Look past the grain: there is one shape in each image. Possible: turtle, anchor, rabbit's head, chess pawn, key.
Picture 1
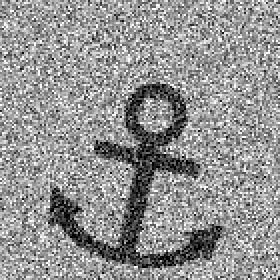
anchor
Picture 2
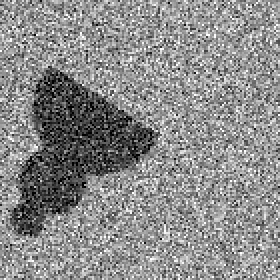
chess pawn
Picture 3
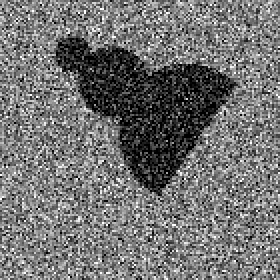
chess pawn
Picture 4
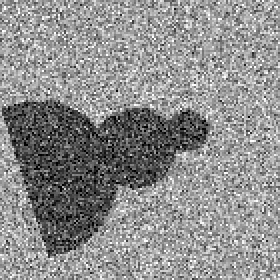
chess pawn
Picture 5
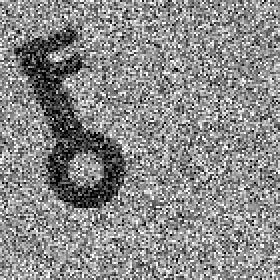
key
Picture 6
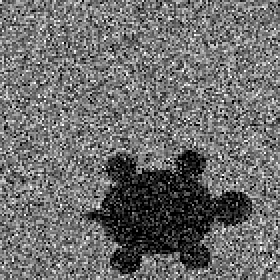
turtle
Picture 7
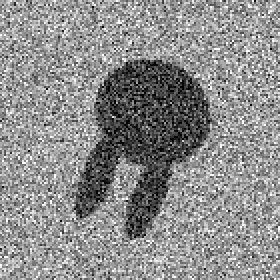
rabbit's head
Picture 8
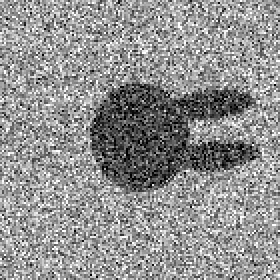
rabbit's head
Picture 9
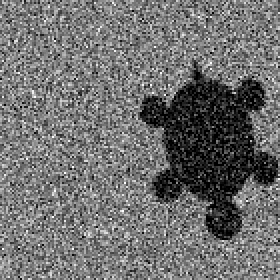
turtle
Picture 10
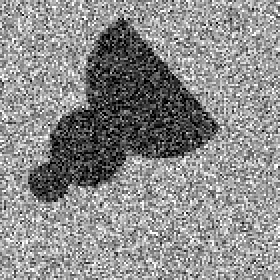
chess pawn
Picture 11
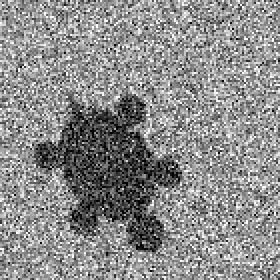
turtle
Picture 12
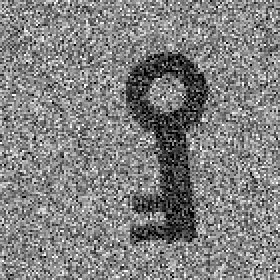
key
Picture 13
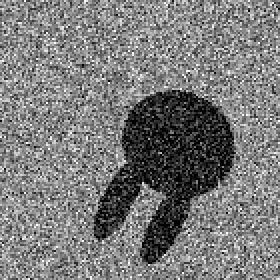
rabbit's head
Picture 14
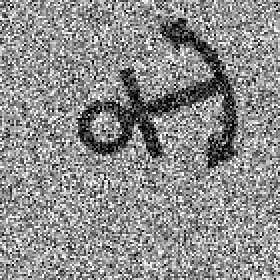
anchor
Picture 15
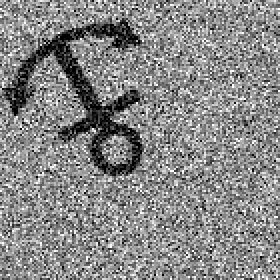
anchor
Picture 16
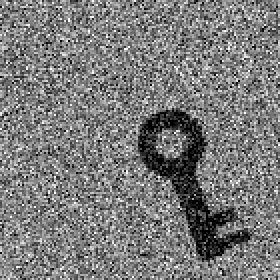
key
